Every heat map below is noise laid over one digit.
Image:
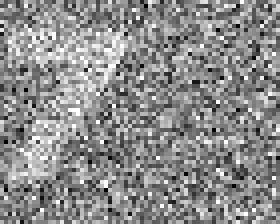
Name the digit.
7
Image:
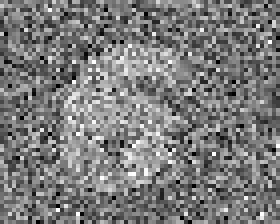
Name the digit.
6
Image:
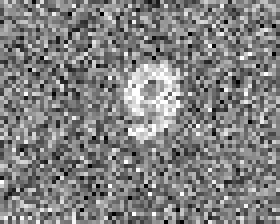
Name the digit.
9
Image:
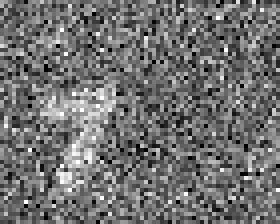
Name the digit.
7
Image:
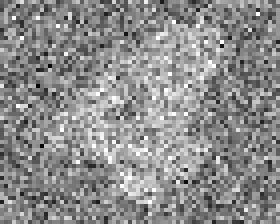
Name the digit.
4
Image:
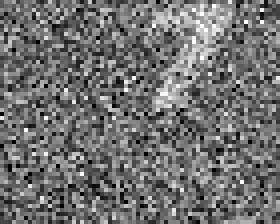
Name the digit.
7
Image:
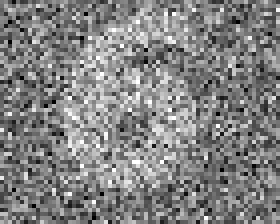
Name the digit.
6
